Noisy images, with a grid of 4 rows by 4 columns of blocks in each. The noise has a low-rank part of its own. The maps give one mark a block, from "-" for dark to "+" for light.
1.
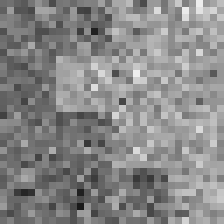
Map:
- - + +
- + + +
- - + +
- - - +
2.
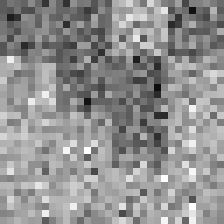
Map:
- - + -
+ - - +
+ + - +
+ + + +
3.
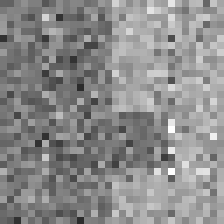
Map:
- - + +
- - + +
- - - +
- - + +
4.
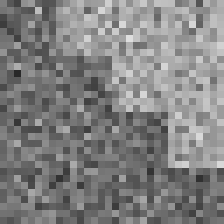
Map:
- + + +
- - + +
- - - +
- - - -
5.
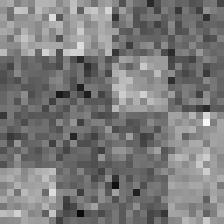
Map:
+ + - -
- - + -
- - - +
+ - - +
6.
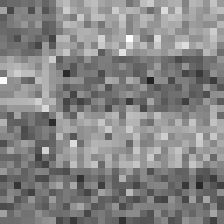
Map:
- + + +
+ - - -
- + + +
- - - -
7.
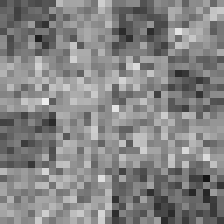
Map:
- + - +
+ + + -
- + + +
+ + - -
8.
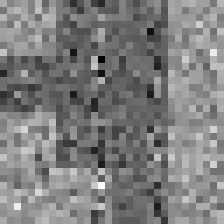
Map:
+ - - +
- - - +
+ - - +
+ + - +
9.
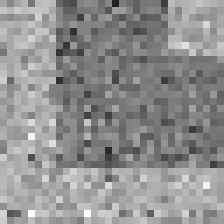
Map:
+ - - +
+ - - -
+ - - -
+ + + +
